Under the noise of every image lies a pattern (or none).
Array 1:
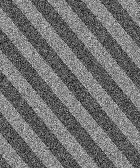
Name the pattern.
diagonal stripes
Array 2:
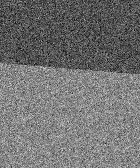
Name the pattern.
a sharp edge
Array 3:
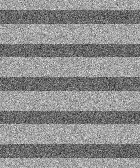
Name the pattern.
horizontal stripes
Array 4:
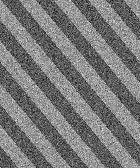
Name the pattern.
diagonal stripes
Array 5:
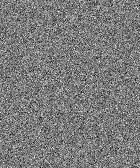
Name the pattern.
only noise
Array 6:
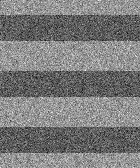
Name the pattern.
horizontal stripes
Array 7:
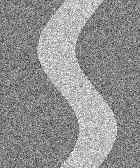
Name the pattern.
a wavy band
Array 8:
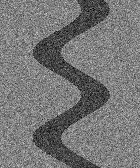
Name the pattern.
a wavy band
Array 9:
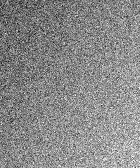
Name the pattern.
a smooth slope
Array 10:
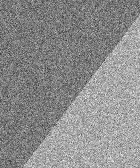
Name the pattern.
a sharp edge
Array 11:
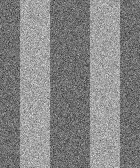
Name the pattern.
vertical stripes
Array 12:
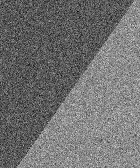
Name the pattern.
a sharp edge
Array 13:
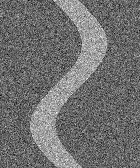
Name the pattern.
a wavy band
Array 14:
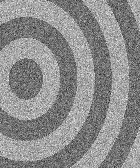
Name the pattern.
rings round one point
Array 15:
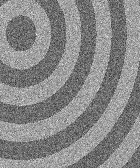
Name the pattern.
rings round one point
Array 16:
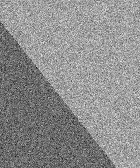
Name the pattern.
a sharp edge
